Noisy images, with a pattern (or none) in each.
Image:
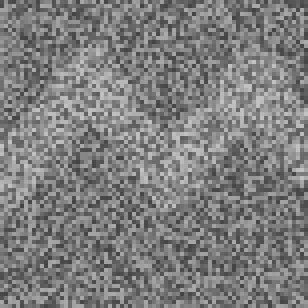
a wavy band
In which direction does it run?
left to right
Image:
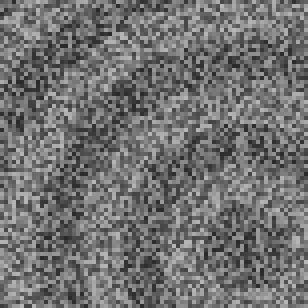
rings round one point
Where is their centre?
bottom right
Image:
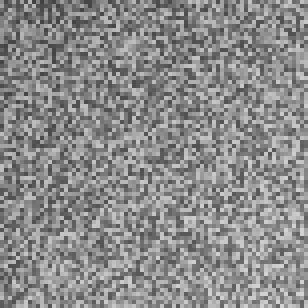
a smooth slope
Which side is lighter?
bottom right
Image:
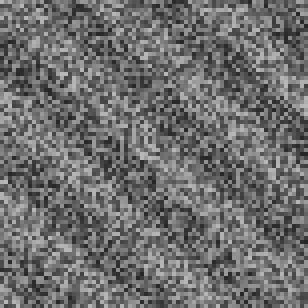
diagonal stripes
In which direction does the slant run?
top left to bottom right
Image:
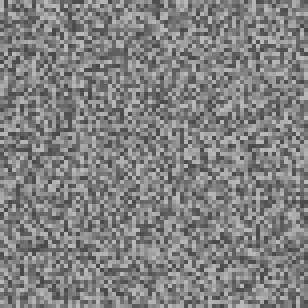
only noise
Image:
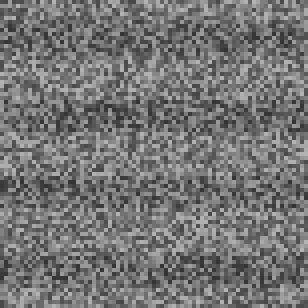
horizontal stripes
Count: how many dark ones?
4
